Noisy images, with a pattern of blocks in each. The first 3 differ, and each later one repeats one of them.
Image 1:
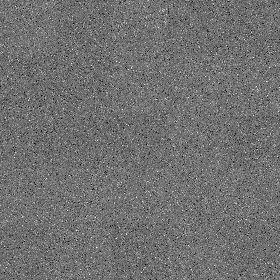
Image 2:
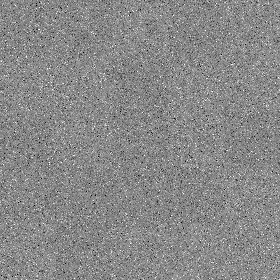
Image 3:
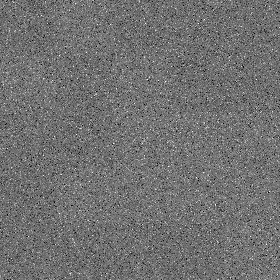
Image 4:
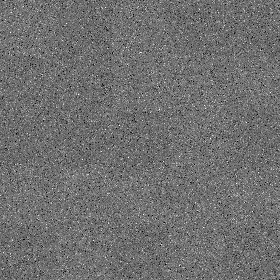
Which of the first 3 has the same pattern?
1
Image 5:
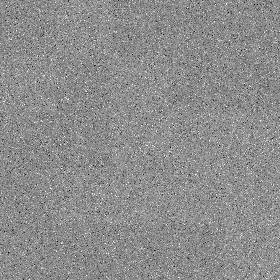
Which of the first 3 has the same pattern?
3
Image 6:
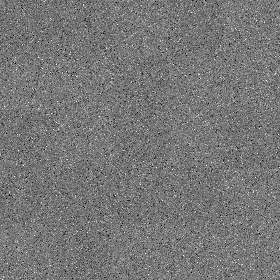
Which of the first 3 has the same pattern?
2
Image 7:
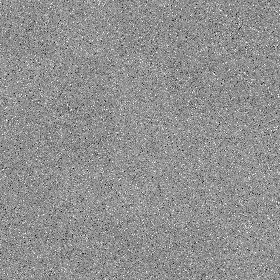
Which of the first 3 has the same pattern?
3
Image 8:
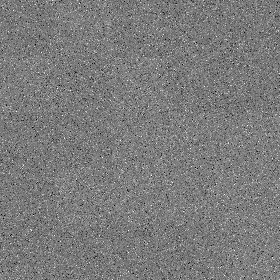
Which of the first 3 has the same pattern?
3
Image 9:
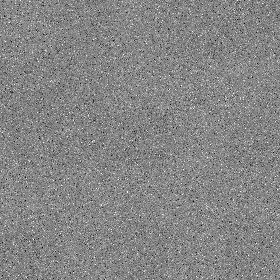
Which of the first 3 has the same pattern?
1
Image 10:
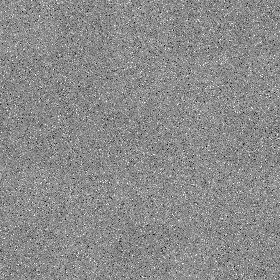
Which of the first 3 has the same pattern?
1
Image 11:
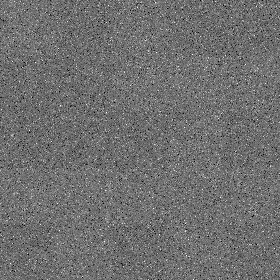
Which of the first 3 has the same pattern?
1
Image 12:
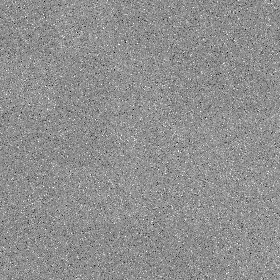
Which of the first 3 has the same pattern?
3
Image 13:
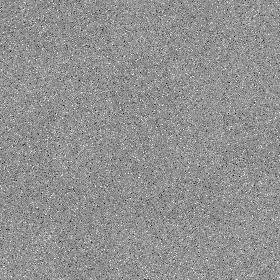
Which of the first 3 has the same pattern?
2
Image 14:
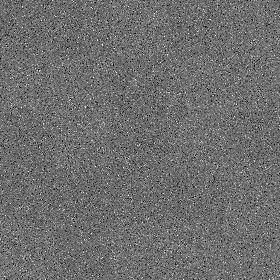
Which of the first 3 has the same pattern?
2
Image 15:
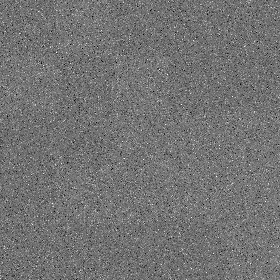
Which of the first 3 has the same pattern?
3
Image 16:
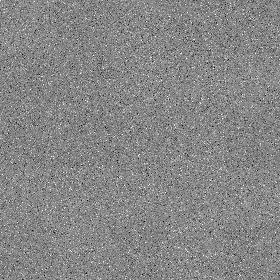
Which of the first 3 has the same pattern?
1
